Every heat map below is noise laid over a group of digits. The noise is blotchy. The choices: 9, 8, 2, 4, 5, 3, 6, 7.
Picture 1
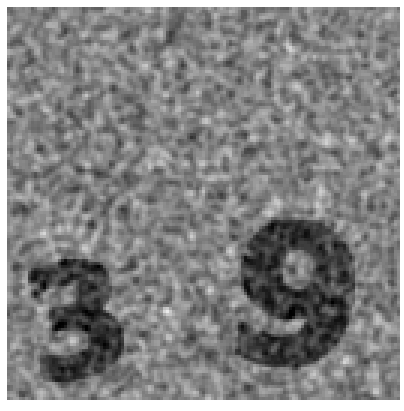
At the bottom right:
9
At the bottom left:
3
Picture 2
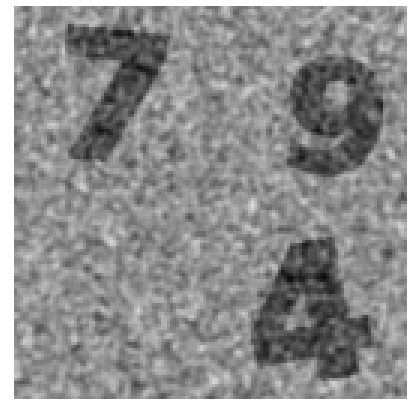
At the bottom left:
nothing
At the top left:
7
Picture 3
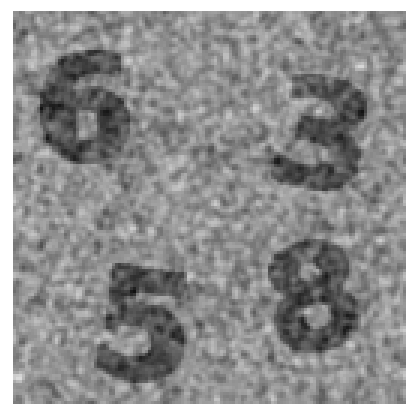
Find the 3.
top right
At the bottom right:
8
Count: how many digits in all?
4
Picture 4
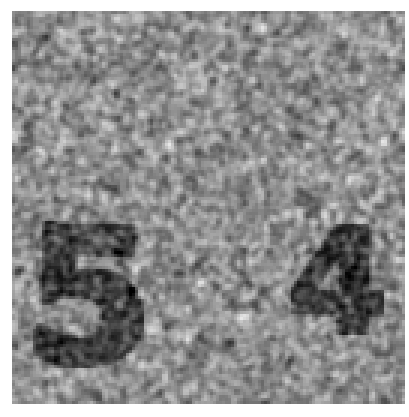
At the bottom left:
5
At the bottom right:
4
